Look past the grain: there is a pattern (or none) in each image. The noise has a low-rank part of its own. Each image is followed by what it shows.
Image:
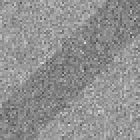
a diagonal band
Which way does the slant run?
bottom left to top right
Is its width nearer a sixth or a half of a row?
a half
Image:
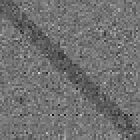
a diagonal band
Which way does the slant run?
top left to bottom right
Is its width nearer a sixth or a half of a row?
a sixth
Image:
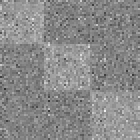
blocks along the diagonal
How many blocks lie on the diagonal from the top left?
3
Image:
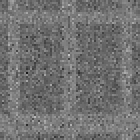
bands of rows crossing bands of columns
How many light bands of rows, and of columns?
2 and 3
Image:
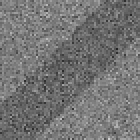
a diagonal band
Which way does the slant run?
bottom left to top right
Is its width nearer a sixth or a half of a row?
a half
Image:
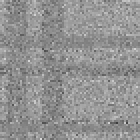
bands of rows crossing bands of columns
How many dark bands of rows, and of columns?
3 and 2
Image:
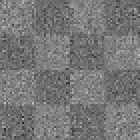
a checkerboard
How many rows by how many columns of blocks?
4 by 4
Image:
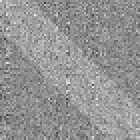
a diagonal band
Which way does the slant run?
top left to bottom right
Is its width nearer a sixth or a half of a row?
a half
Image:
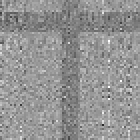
bands of rows crossing bands of columns
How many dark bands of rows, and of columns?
1 and 1
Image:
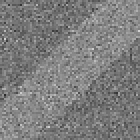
a diagonal band
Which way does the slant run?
bottom left to top right
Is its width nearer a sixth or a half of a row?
a half
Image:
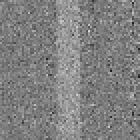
one band of columns
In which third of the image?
middle
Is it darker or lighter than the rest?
lighter
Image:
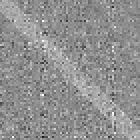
a diagonal band
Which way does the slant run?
top left to bottom right
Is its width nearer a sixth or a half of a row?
a sixth
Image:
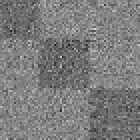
blocks along the diagonal
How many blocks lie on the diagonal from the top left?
3
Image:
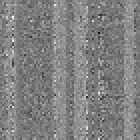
bands of columns
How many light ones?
4
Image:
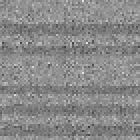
bands of rows
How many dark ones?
5
